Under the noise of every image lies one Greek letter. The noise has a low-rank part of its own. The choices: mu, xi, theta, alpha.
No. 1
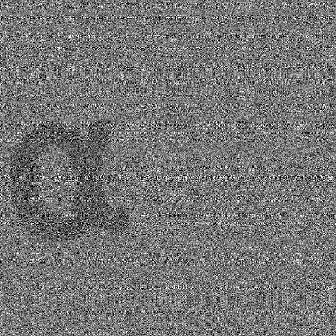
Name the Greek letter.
alpha
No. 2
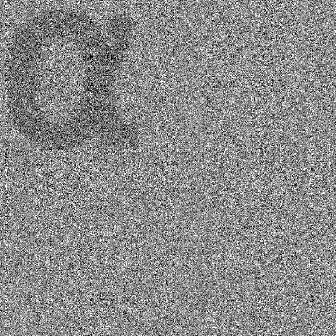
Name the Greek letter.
alpha
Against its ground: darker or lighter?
darker
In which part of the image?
top left
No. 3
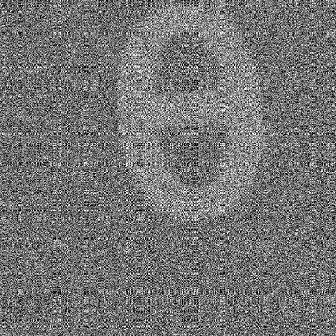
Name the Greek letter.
theta
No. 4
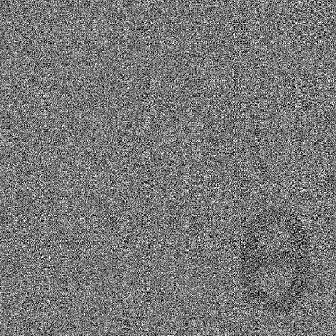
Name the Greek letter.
theta
